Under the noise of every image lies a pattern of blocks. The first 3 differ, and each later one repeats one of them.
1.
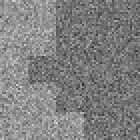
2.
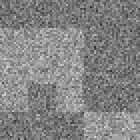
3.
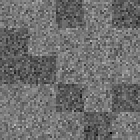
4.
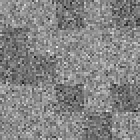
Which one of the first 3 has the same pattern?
3
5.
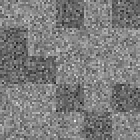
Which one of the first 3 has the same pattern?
3
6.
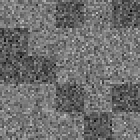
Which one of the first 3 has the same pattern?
3
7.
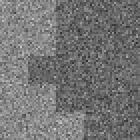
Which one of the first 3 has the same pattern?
1
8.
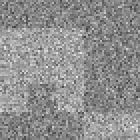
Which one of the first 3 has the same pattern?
2
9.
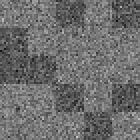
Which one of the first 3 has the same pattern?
3
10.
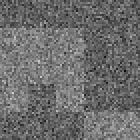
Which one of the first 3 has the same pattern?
2
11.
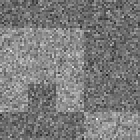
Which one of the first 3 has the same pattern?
2
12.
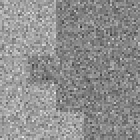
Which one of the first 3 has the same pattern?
1
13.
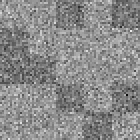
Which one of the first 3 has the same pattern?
3
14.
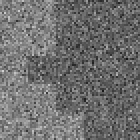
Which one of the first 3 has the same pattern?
1
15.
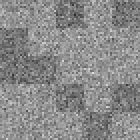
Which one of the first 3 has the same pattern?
3
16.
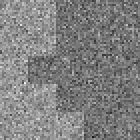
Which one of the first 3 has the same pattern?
1
